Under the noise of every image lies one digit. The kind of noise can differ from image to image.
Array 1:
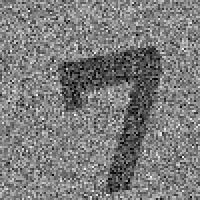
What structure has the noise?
independent entries
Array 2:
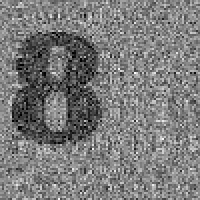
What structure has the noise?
low rank plus noise
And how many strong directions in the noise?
three or four
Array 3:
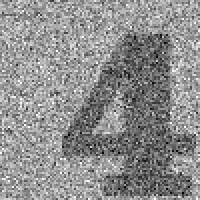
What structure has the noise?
independent entries
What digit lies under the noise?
4
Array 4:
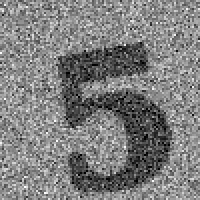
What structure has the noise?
independent entries
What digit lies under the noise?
5
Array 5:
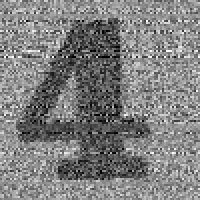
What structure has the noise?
rows of uneven size
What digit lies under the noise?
4
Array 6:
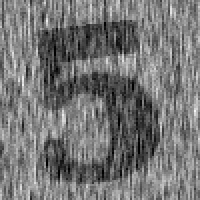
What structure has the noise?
streaked along the columns
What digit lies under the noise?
5
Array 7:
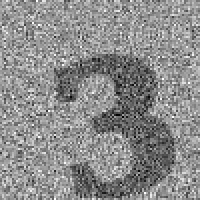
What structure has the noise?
low rank plus noise
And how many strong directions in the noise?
five to eight
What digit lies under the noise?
3
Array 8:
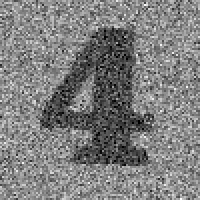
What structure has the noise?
independent entries
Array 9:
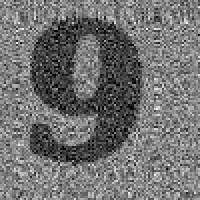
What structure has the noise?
low rank plus noise
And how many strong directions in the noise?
two
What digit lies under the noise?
9
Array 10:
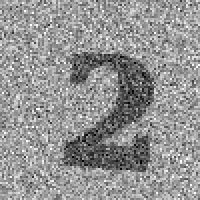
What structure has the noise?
independent entries
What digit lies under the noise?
2
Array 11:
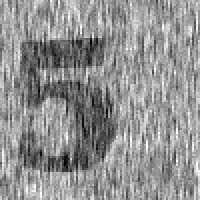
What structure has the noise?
streaked along the columns
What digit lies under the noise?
5
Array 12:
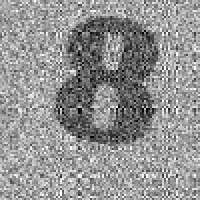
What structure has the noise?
low rank plus noise
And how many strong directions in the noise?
one
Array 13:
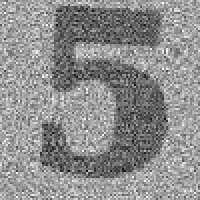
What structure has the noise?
low rank plus noise
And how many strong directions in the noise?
three or four
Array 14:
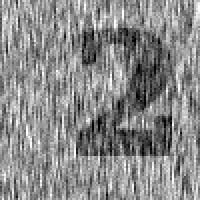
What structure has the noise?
streaked along the columns
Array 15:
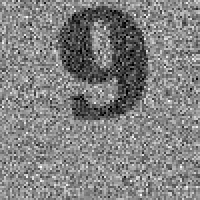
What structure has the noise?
low rank plus noise
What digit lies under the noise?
9
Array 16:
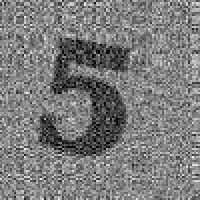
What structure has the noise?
low rank plus noise
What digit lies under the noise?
5
